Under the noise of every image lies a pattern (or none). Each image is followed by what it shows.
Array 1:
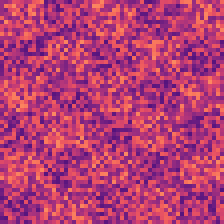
a checkerboard
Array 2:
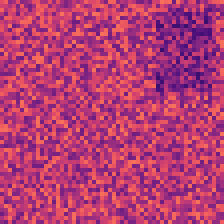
one block
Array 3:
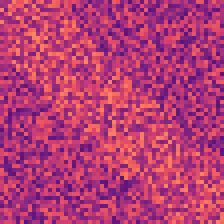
a diagonal band
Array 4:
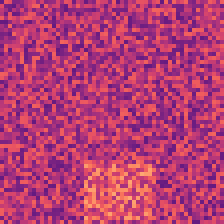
one block
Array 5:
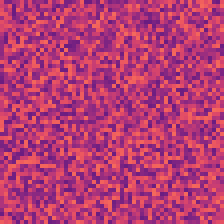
only noise
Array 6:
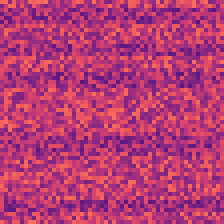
bands of rows
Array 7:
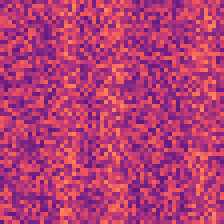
bands of columns
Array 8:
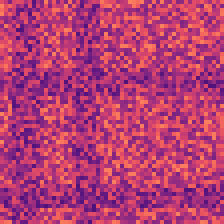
bands of rows crossing bands of columns
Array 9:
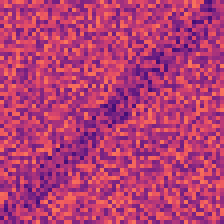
a diagonal band
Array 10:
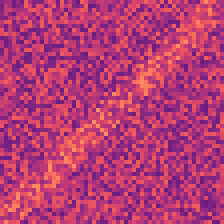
a diagonal band
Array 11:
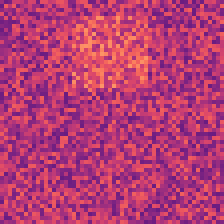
one block
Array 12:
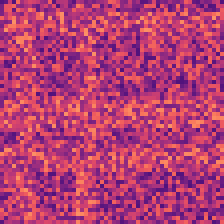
bands of rows crossing bands of columns
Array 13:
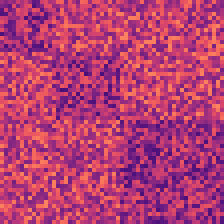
blocks along the diagonal
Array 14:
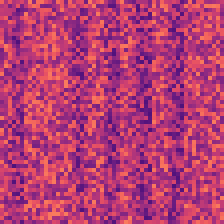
bands of columns
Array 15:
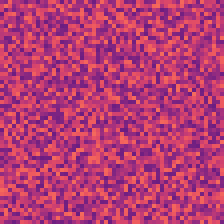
only noise
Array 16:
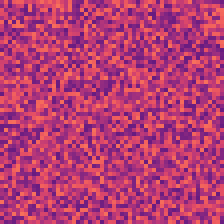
only noise
